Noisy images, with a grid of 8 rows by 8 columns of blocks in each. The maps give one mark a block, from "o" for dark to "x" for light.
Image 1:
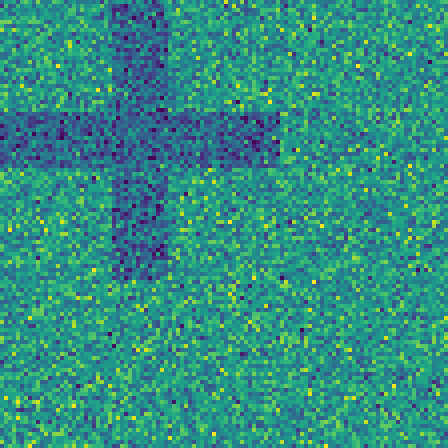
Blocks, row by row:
x x o x x x x x
x x o x x x x x
o o o o o x x x
x x o x x x x x
x x o x x x x x
x x x x x x x x
x x x x x x x x
x x x x x x x x
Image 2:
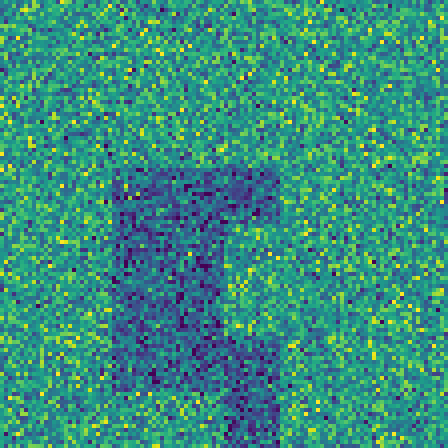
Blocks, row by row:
x x x x x x x x
x x x x x x x x
x x x x x x x x
x x o o o x x x
x x o o x x x x
x x o o x x x x
x x o o o x x x
x x x x o x x x
